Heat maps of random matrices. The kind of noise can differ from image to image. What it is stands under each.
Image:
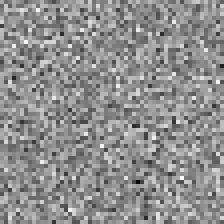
independent entries
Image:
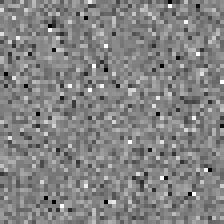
heavy tails
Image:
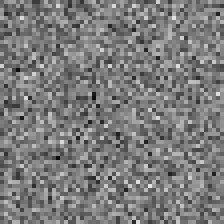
independent entries
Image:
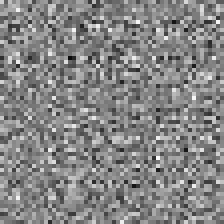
low rank plus noise
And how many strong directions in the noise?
three or four
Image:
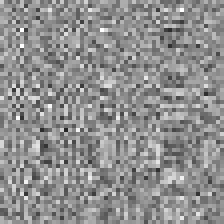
low rank plus noise
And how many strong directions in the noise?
one
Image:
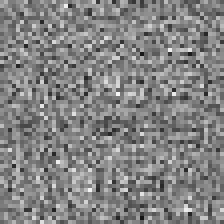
low rank plus noise
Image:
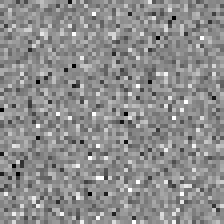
heavy tails
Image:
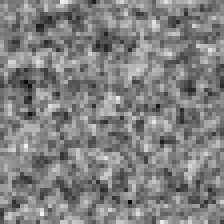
blotchy
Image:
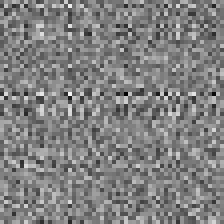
low rank plus noise
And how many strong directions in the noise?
one
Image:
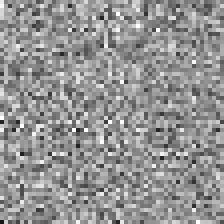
low rank plus noise
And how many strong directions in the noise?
five to eight
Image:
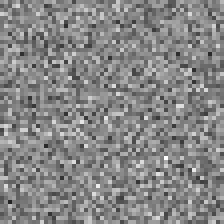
independent entries
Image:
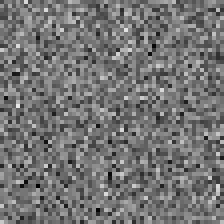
independent entries
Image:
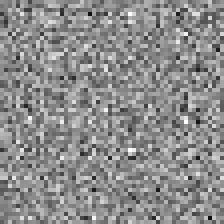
low rank plus noise
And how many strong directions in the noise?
three or four
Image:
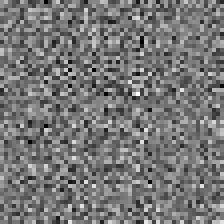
low rank plus noise
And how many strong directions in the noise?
two
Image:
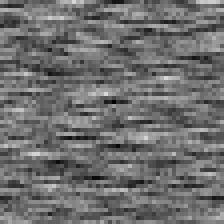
streaked along the rows
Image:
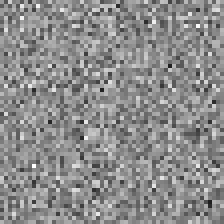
low rank plus noise
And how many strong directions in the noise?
two
